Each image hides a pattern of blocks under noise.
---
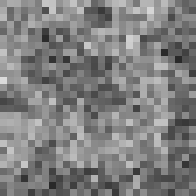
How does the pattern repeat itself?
mirrored about the diagonal from the top left
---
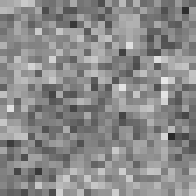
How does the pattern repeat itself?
mirrored about the diagonal from the bottom left
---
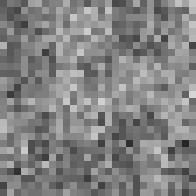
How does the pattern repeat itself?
no symmetry
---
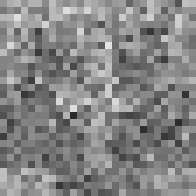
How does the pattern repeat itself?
left and right mirror each other
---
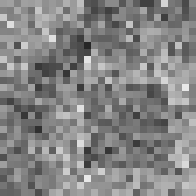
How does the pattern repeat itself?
mirrored about the diagonal from the top left
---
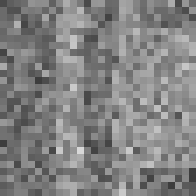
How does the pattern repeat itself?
top and bottom mirror each other
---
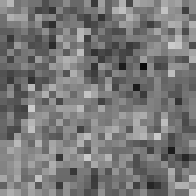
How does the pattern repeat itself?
mirrored about the diagonal from the bottom left
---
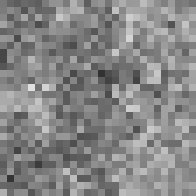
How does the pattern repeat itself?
top and bottom mirror each other
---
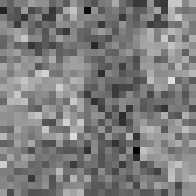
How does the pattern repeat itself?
top and bottom mirror each other
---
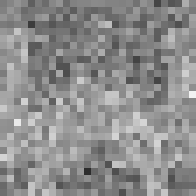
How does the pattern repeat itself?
left and right mirror each other
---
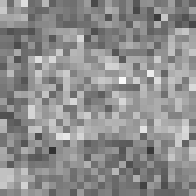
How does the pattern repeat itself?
top and bottom mirror each other
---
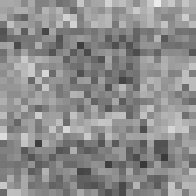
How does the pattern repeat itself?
left and right mirror each other
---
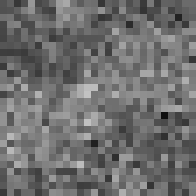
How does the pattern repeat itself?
the same after a half turn
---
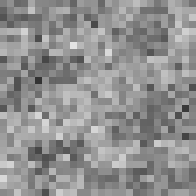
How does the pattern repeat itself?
the same after a half turn
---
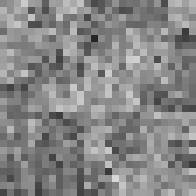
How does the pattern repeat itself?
mirrored about the diagonal from the bottom left
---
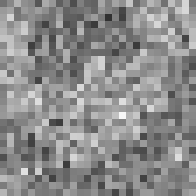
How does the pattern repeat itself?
no symmetry
